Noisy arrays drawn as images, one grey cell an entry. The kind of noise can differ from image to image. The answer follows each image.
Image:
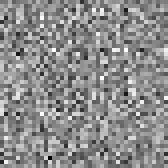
low rank plus noise
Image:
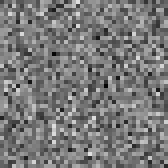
independent entries
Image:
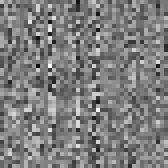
columns of uneven size
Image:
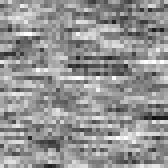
streaked along the rows
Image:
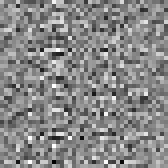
low rank plus noise
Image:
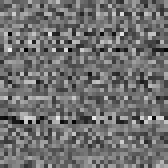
rows of uneven size
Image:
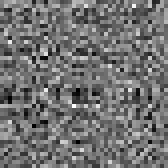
low rank plus noise
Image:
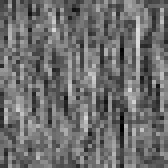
streaked along the columns
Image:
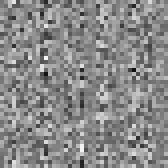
columns of uneven size
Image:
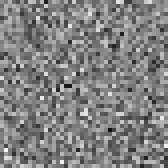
independent entries
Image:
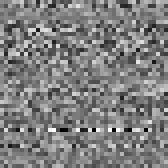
rows of uneven size
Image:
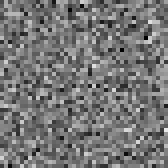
independent entries
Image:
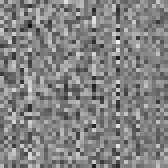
columns of uneven size
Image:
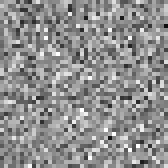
independent entries
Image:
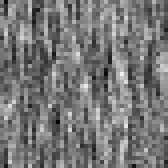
streaked along the columns
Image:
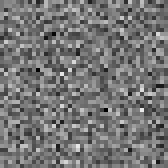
low rank plus noise
